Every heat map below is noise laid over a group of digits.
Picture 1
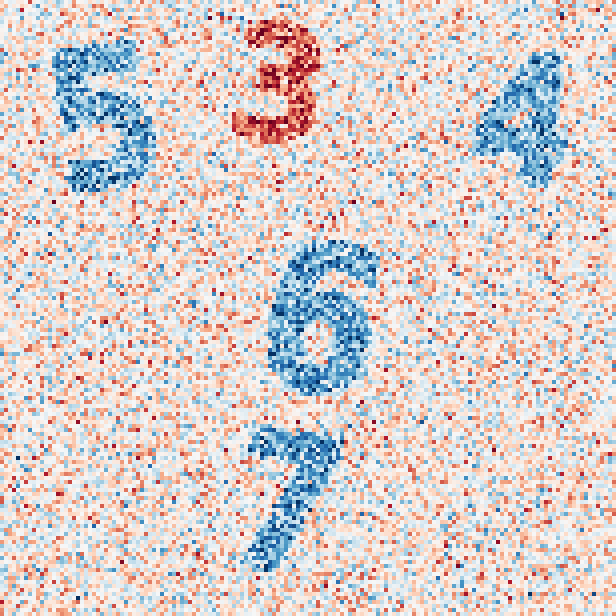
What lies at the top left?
5
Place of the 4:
top right
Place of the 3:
top middle
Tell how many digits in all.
5
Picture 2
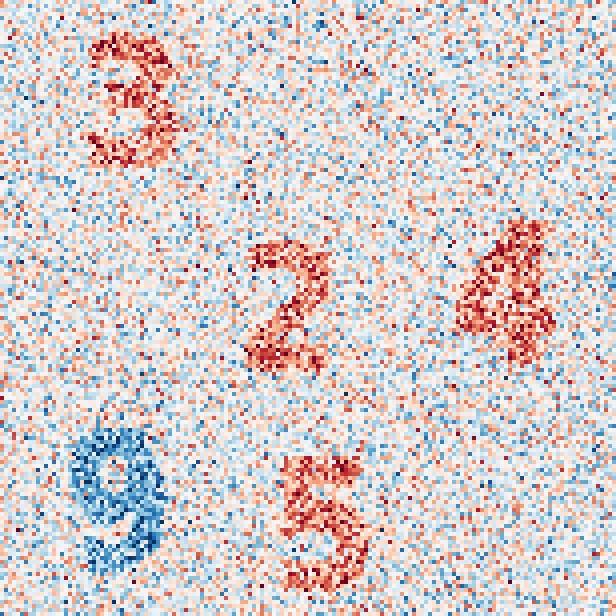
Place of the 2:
centre
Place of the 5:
bottom middle
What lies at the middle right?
4
